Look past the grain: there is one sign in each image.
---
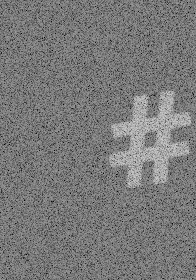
hash sign
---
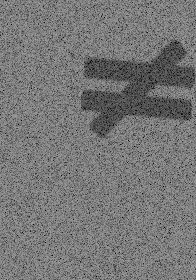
not-equal sign
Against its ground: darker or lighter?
darker
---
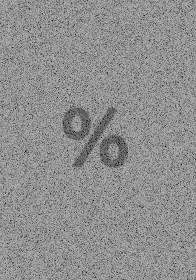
percent sign
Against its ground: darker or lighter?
darker
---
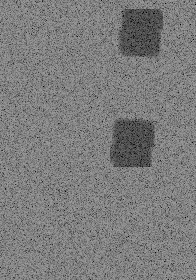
colon
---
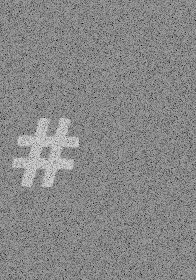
hash sign
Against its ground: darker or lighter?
lighter
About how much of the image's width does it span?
a third
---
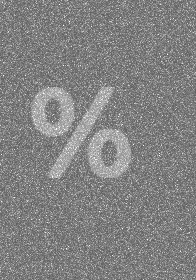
percent sign
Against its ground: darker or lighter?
lighter
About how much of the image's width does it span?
half
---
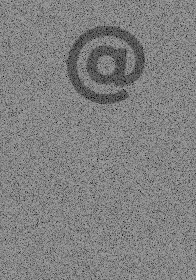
at sign
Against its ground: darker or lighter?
darker
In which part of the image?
top middle
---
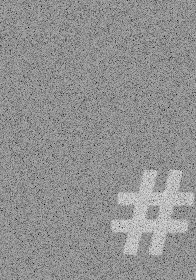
hash sign
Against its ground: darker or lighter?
lighter
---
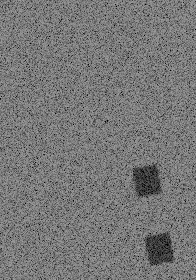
colon
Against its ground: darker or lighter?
darker
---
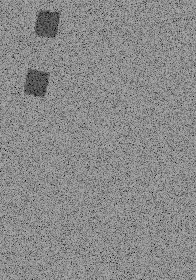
colon
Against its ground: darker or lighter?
darker
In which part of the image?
top left
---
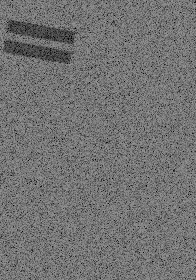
equals sign
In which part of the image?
top left
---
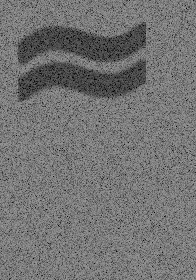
approximately sign
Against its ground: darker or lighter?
darker
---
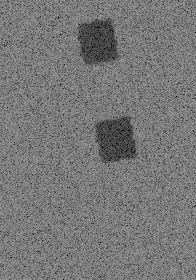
colon
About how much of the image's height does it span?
half
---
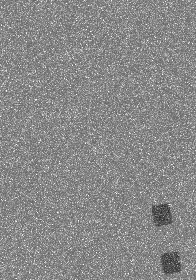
colon
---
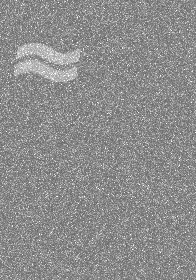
approximately sign
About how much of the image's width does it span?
a third
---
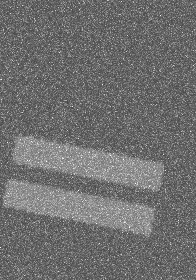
equals sign
